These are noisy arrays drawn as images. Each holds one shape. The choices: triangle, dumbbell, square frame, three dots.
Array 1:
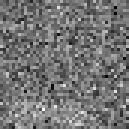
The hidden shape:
dumbbell
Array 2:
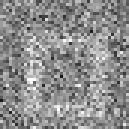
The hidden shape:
square frame
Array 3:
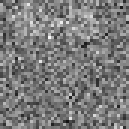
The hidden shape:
dumbbell
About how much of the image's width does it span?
two thirds
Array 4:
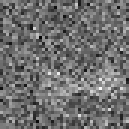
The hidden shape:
dumbbell
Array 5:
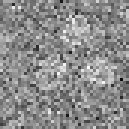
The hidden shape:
three dots
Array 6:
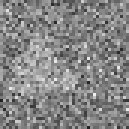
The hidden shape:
triangle
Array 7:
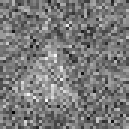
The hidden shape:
triangle
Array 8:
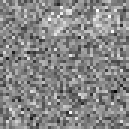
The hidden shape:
dumbbell
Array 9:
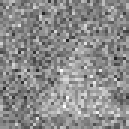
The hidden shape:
triangle
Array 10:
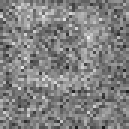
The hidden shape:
square frame
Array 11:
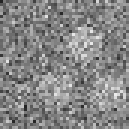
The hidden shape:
three dots
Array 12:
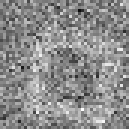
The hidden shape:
square frame
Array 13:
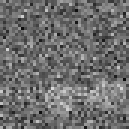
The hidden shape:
dumbbell
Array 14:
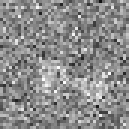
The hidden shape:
dumbbell
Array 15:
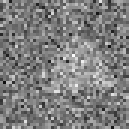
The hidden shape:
triangle
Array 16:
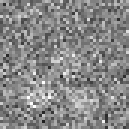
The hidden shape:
three dots
